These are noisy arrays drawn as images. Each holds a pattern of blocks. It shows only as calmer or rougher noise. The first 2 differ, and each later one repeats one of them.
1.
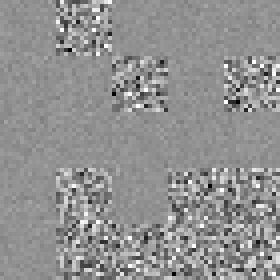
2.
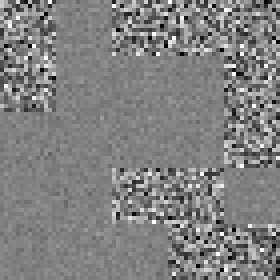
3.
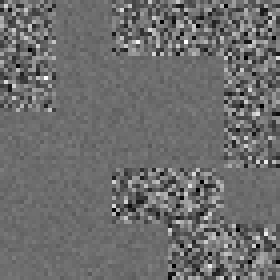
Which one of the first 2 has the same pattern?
2
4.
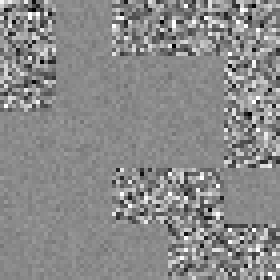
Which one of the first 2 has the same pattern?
2
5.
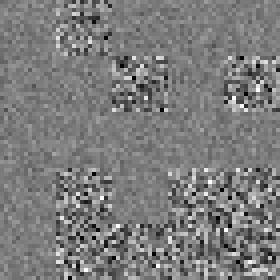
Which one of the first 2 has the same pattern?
1
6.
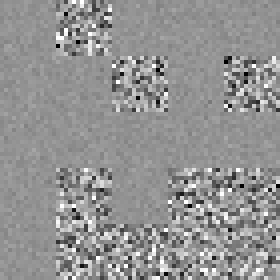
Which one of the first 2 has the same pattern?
1
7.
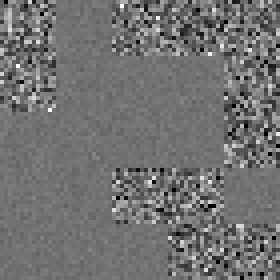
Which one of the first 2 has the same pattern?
2
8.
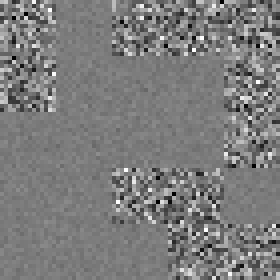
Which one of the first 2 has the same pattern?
2
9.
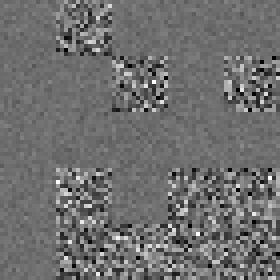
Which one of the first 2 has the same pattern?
1
